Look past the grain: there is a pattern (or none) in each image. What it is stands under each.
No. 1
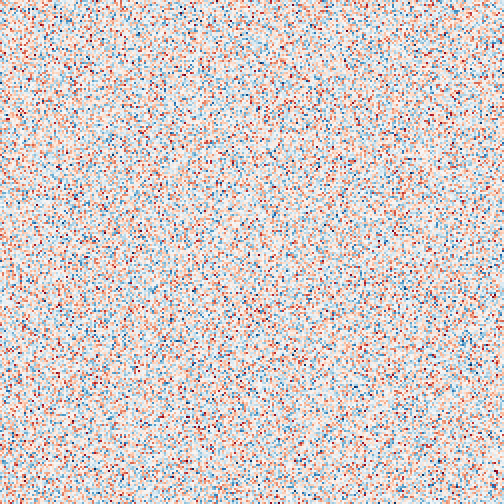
only noise
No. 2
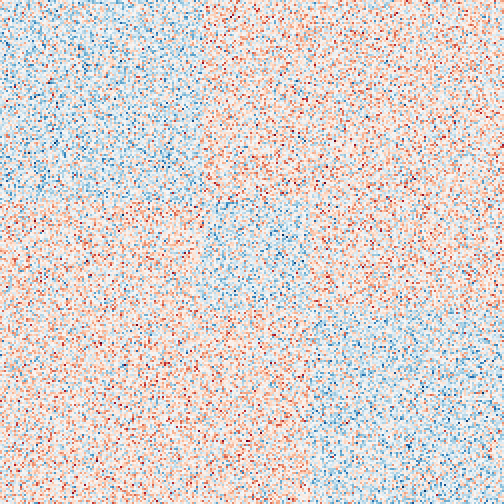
blocks along the diagonal
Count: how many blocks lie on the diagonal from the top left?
3
